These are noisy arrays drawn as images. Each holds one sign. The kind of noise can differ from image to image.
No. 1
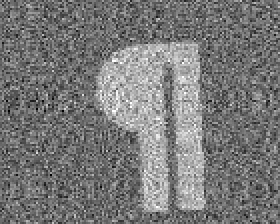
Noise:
low rank plus noise
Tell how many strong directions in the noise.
three or four
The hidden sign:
pilcrow
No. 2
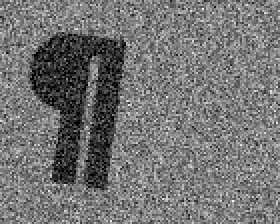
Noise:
independent entries
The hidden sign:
pilcrow
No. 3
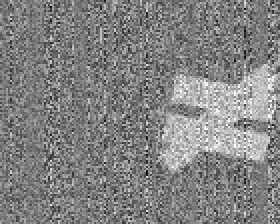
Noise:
columns of uneven size
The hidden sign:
not-equal sign
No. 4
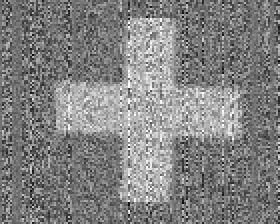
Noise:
columns of uneven size
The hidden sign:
plus sign
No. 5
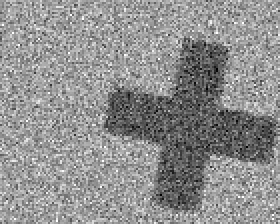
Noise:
independent entries
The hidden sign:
plus sign
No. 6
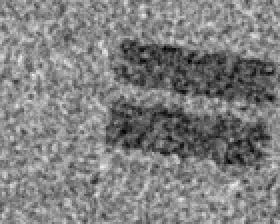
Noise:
blotchy
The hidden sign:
equals sign
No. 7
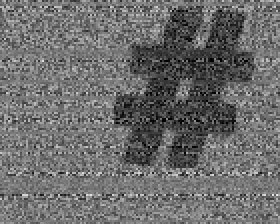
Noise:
rows of uneven size
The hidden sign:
hash sign
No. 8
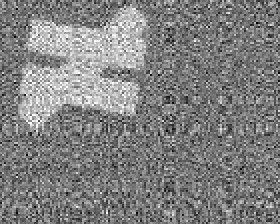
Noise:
low rank plus noise
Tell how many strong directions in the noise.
two
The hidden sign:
not-equal sign
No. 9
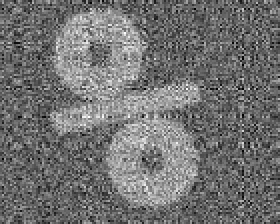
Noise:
low rank plus noise
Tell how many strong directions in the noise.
three or four
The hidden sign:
percent sign
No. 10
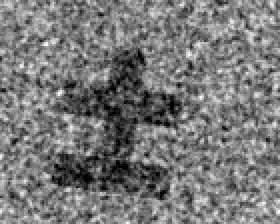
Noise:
blotchy
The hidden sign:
plus-minus sign
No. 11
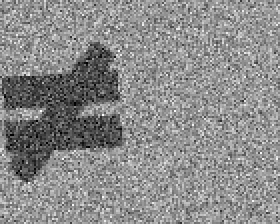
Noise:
independent entries
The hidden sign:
not-equal sign
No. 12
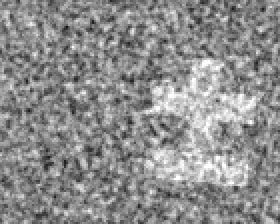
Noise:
blotchy
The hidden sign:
plus-minus sign
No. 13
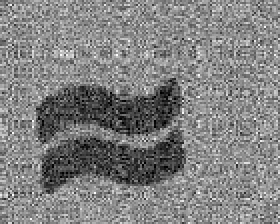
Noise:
low rank plus noise
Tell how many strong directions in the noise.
three or four
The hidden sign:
approximately sign
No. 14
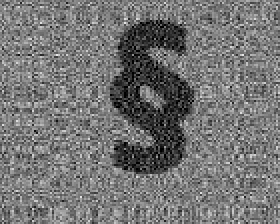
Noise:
low rank plus noise
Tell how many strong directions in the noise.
two
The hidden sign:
section sign
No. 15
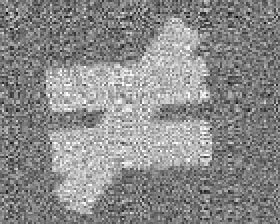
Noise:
low rank plus noise
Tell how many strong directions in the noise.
three or four
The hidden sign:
not-equal sign
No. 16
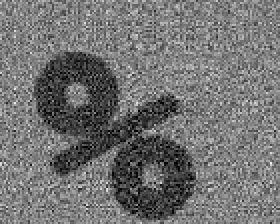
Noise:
low rank plus noise
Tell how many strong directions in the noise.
five to eight
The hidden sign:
percent sign
